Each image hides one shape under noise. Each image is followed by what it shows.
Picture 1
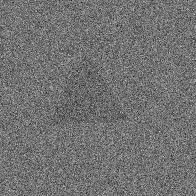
dark triangle, centre
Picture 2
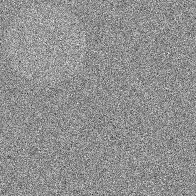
light disc, top left
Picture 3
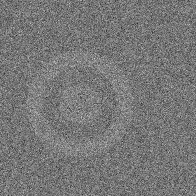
light bullseye
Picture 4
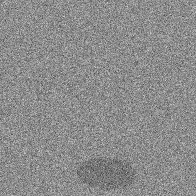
dark ellipse, bottom middle
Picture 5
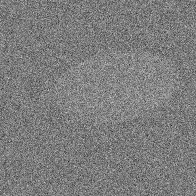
light ellipse
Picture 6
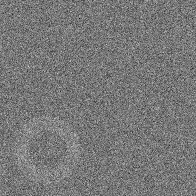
light ring, bottom left
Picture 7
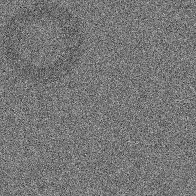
dark ring, top left
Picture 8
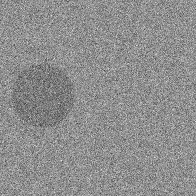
dark disc, middle left
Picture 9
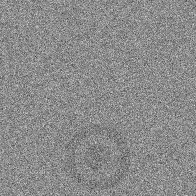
dark bullseye, bottom middle
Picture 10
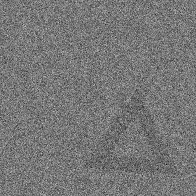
dark triangle frame
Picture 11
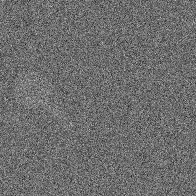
light lollipop, middle left
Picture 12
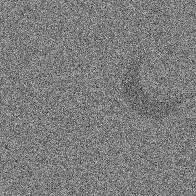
dark crescent, middle right
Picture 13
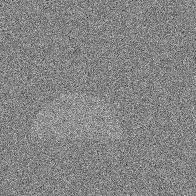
light half disc
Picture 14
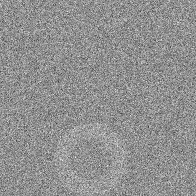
light ring, bottom middle
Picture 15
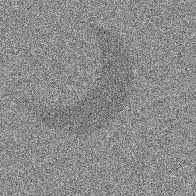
dark crescent
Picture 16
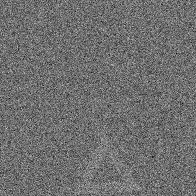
light triangle frame, bottom middle
